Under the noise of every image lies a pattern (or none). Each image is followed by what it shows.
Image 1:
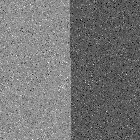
a sharp edge
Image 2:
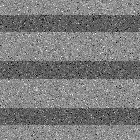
horizontal stripes
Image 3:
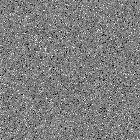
only noise
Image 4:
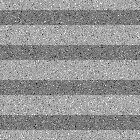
horizontal stripes
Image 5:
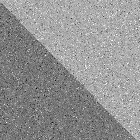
a sharp edge
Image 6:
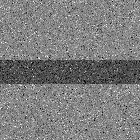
one horizontal stripe
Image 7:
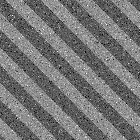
diagonal stripes
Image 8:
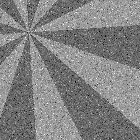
spokes from one point
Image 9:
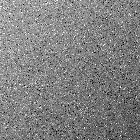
a smooth slope
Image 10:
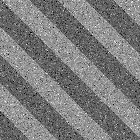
diagonal stripes
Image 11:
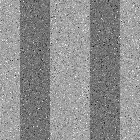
vertical stripes
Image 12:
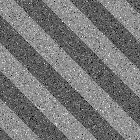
diagonal stripes
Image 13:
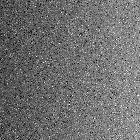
a smooth slope
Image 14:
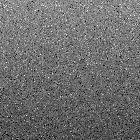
a smooth slope
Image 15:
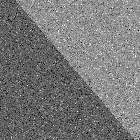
a sharp edge
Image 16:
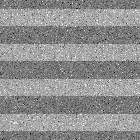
horizontal stripes
